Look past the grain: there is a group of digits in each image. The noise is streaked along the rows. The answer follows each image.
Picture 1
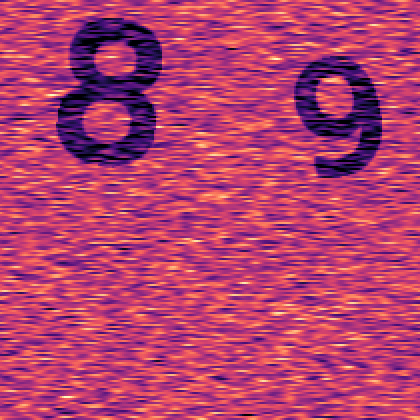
top left: 8; top right: 9
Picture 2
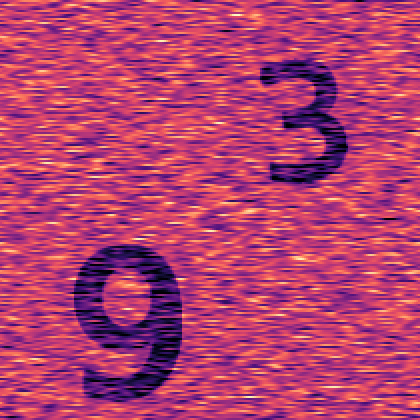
top right: 3; bottom left: 9
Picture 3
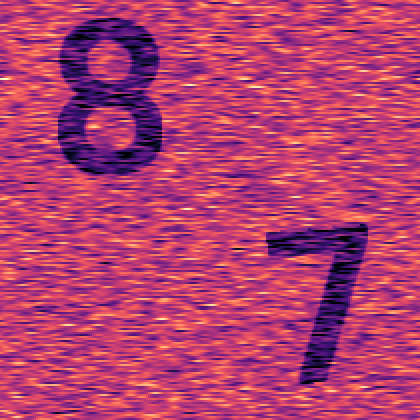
top left: 8; bottom right: 7
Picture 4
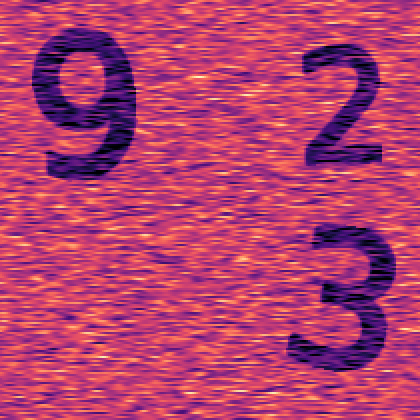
top left: 9; top right: 2; bottom right: 3
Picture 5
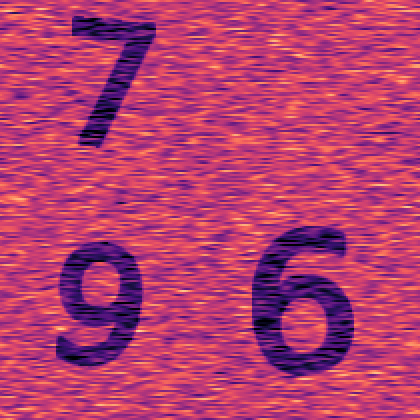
top left: 7; bottom left: 9; bottom right: 6
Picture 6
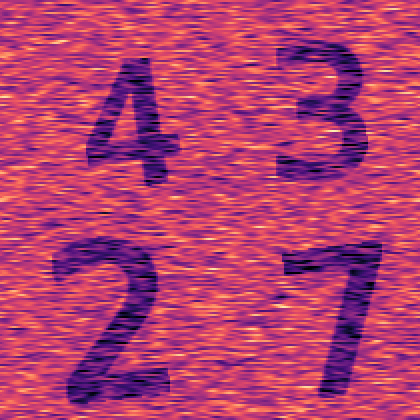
top left: 4; top right: 3; bottom left: 2; bottom right: 7
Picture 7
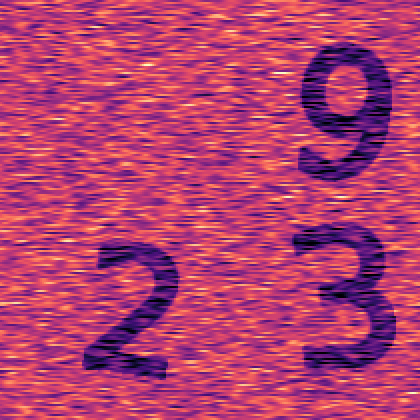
top right: 9; bottom left: 2; bottom right: 3
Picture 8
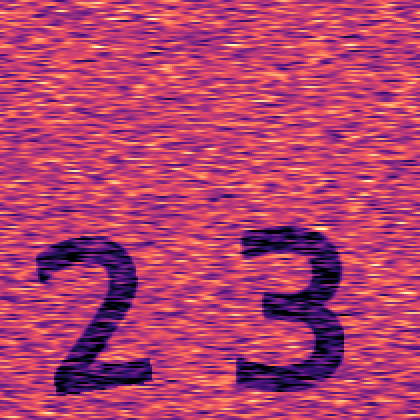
bottom left: 2; bottom right: 3
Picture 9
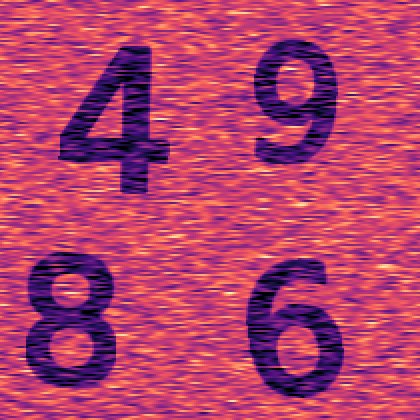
top left: 4; top right: 9; bottom left: 8; bottom right: 6
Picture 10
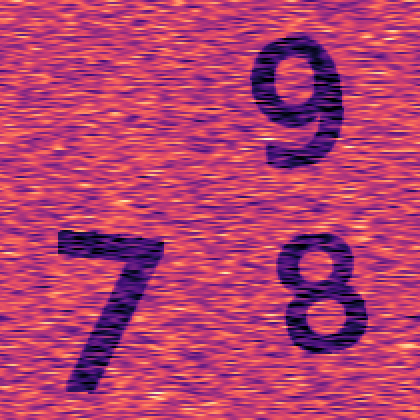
top right: 9; bottom left: 7; bottom right: 8
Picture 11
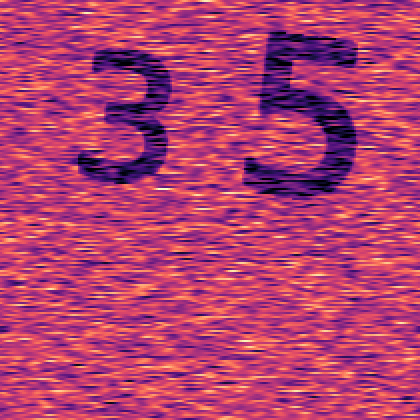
top left: 3; top right: 5
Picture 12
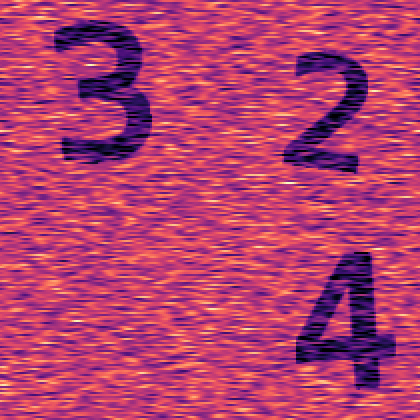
top left: 3; top right: 2; bottom right: 4
